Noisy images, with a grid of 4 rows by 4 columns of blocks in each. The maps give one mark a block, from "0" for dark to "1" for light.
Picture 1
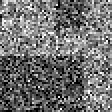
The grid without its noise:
1 1 0 1
1 1 1 1
0 0 0 1
0 0 0 1
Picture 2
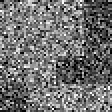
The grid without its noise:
1 1 1 0
1 1 1 0
1 1 0 0
0 1 1 1
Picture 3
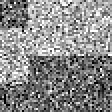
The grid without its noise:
0 1 1 1
1 1 1 1
1 0 0 0
0 0 0 0
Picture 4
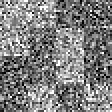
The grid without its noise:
1 1 0 0
1 0 1 0
0 0 1 0
0 1 0 1
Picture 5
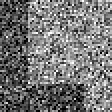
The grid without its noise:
0 1 1 1
0 1 1 1
0 1 1 1
0 0 0 1
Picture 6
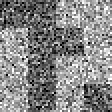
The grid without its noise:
0 0 1 1
1 0 0 1
1 0 1 1
1 0 1 0
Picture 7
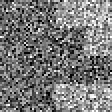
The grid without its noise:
0 0 1 1
0 0 0 1
0 0 0 0
0 0 1 1
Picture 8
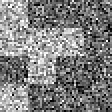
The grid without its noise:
1 0 0 0
1 1 1 0
0 1 0 0
1 0 0 0
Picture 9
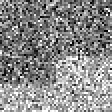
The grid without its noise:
0 0 0 0
0 0 0 0
0 0 1 1
1 1 1 1
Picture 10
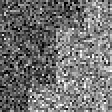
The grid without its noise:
0 0 0 1
0 0 1 1
0 0 1 1
0 1 1 1
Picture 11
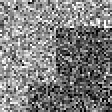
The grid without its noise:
1 1 1 1
1 1 0 0
1 1 0 0
1 0 0 0
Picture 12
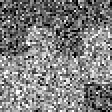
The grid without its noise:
0 0 0 0
0 1 0 1
1 1 1 1
1 1 1 0
